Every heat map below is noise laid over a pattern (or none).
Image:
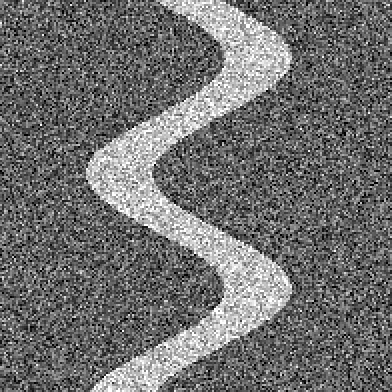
a wavy band
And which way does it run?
top to bottom
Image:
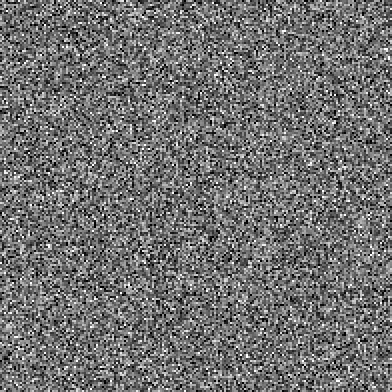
only noise
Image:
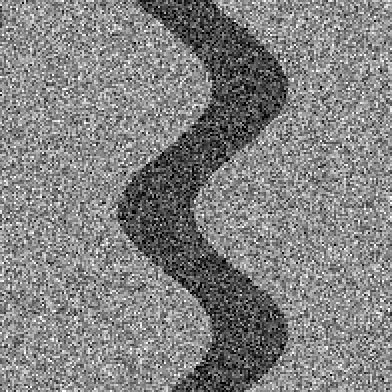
a wavy band
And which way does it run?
top to bottom
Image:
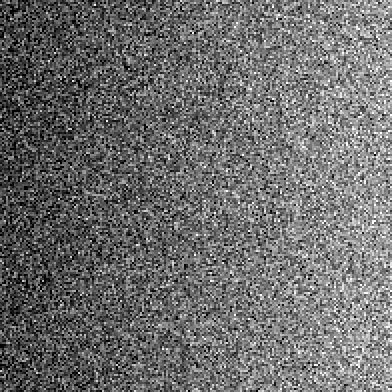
a smooth slope
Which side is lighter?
right
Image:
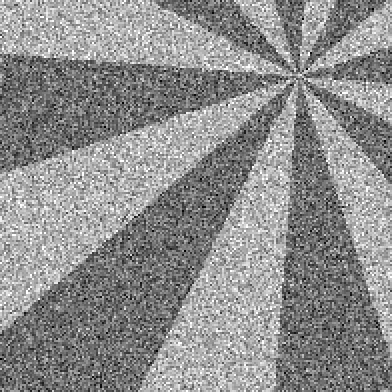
spokes from one point
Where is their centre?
top right
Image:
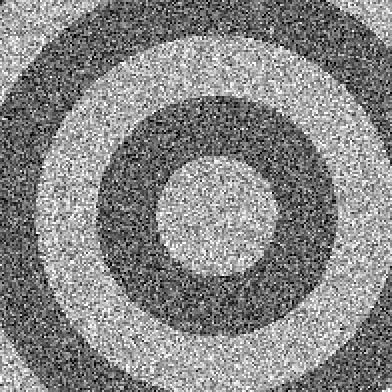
rings round one point
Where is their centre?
centre
